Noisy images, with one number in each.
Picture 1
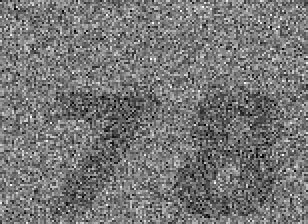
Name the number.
78
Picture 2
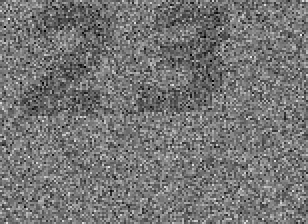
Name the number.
23
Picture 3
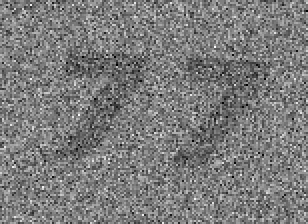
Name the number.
77
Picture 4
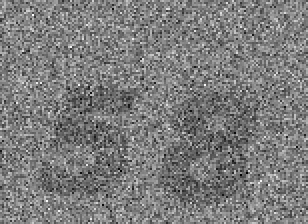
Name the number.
58
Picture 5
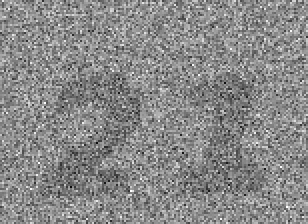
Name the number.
21
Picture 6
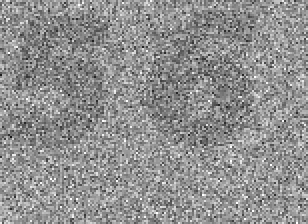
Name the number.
56
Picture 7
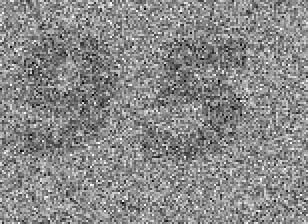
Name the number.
95
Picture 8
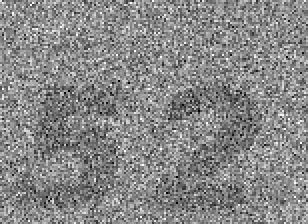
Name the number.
52
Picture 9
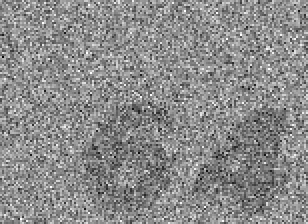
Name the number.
64
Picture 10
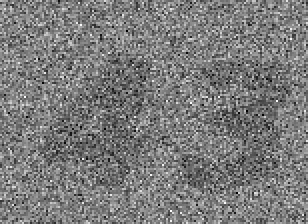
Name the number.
43
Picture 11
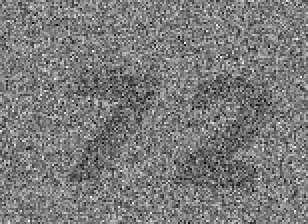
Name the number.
72
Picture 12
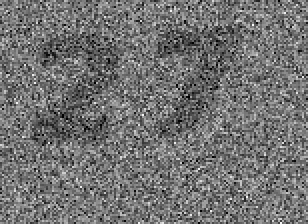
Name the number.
27
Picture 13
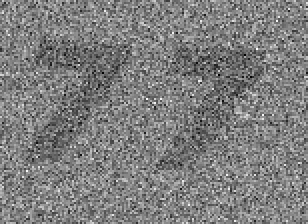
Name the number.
77
